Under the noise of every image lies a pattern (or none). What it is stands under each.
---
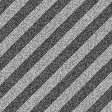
diagonal stripes
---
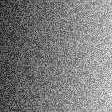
a smooth slope
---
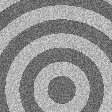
rings round one point
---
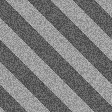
diagonal stripes
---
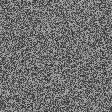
only noise
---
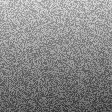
a smooth slope
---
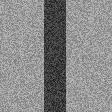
one vertical stripe
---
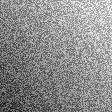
a smooth slope
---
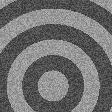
rings round one point
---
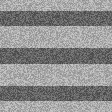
horizontal stripes
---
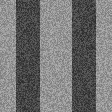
vertical stripes
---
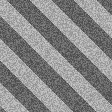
diagonal stripes
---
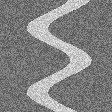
a wavy band
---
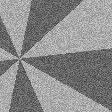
spokes from one point
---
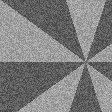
spokes from one point
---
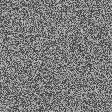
only noise
